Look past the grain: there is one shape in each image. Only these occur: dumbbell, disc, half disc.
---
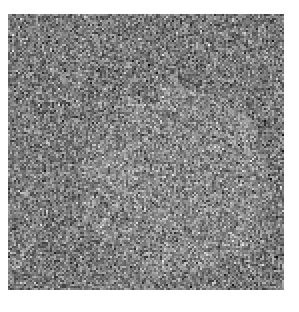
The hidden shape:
disc
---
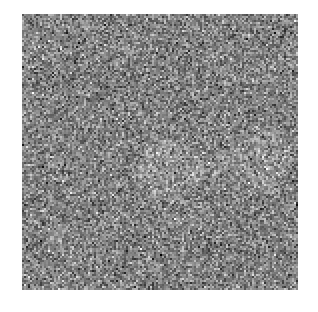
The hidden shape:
dumbbell
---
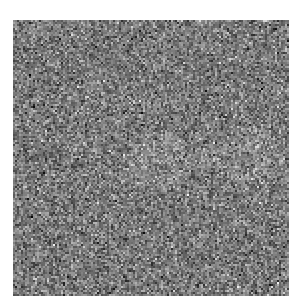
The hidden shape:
dumbbell
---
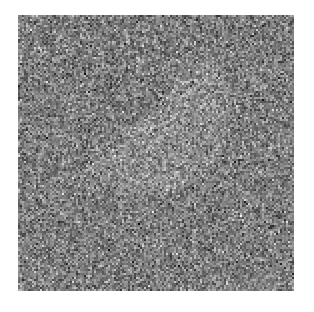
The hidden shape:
half disc
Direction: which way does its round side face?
down and right
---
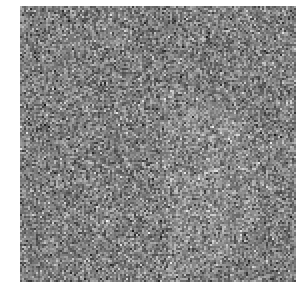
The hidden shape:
half disc
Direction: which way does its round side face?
right
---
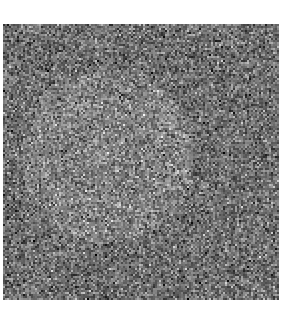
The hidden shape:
disc
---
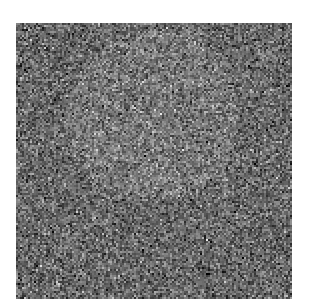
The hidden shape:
disc
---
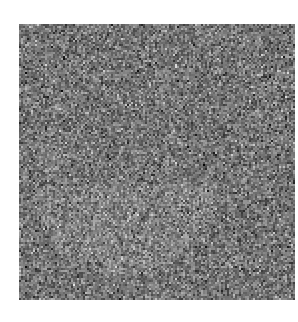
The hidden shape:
half disc
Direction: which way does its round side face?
down
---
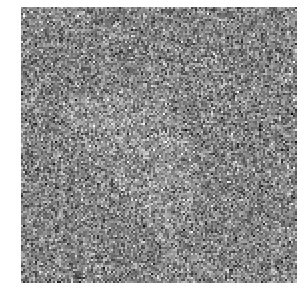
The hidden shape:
half disc
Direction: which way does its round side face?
up and right
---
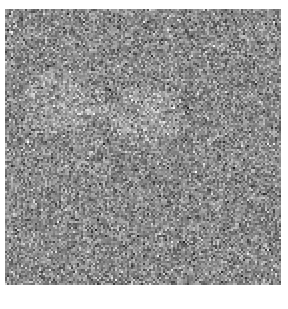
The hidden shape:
dumbbell
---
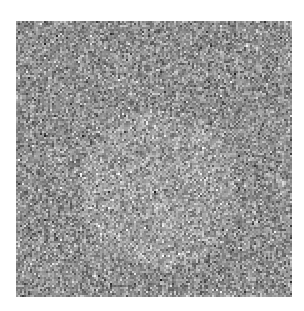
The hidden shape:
disc
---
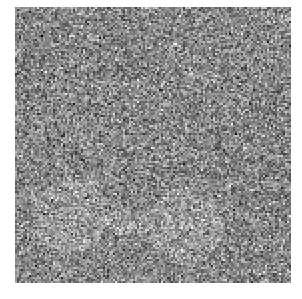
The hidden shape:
dumbbell
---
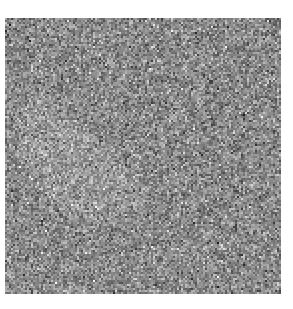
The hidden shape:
half disc
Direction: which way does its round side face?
down and left
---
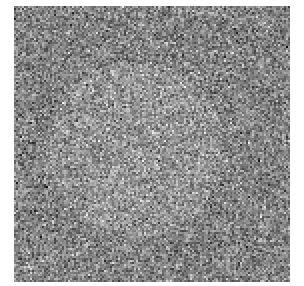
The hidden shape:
disc
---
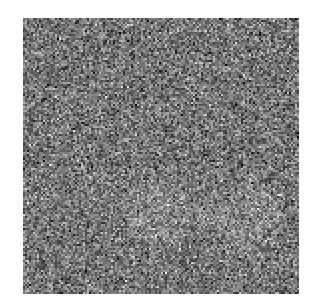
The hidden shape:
dumbbell
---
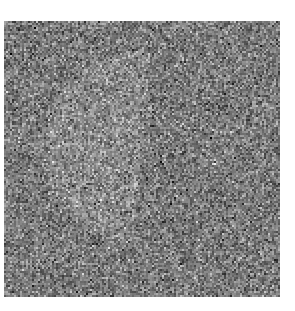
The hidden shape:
half disc
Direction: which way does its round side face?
left
